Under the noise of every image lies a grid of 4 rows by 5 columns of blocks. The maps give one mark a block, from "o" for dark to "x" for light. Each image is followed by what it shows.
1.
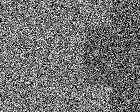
xxxxo
xxxoo
xxxoo
xxxxo
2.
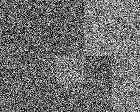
oooxx
oooxx
ooxox
oooox
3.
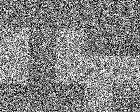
ooooo
xoxoo
xoxxx
oooxo
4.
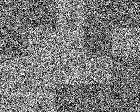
ooxoo
oxxox
xxxxo
xxooo
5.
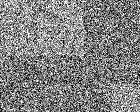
xxxoo
xxxoo
ooooo
oooox
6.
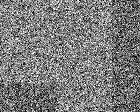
xxxxo
xxxxo
xxxxo
ooxxo
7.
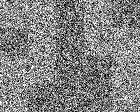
xxoxo
oxoxx
xxoox
xooox
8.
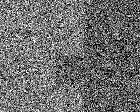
xxxoo
xxxoo
xxooo
xxxoo
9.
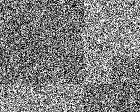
oooxx
oooxx
oooxo
xxxoo
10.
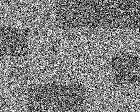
xxooo
oxxxx
xxxxo
xooxx
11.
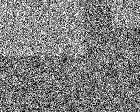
xxxox
xxxoo
ooooo
ooooo
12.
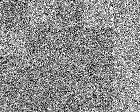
oxoxx
xooox
oooox
oooox
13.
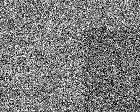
xxxxx
xxxoo
xxxoo
xxxoo
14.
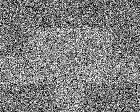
ooooo
oxxxo
xxxxx
ooxoo
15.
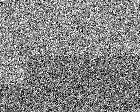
xxxxx
xxxxx
xoooo
ooooo
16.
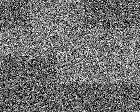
oxxoo
xxxxx
ooxxx
ooooo
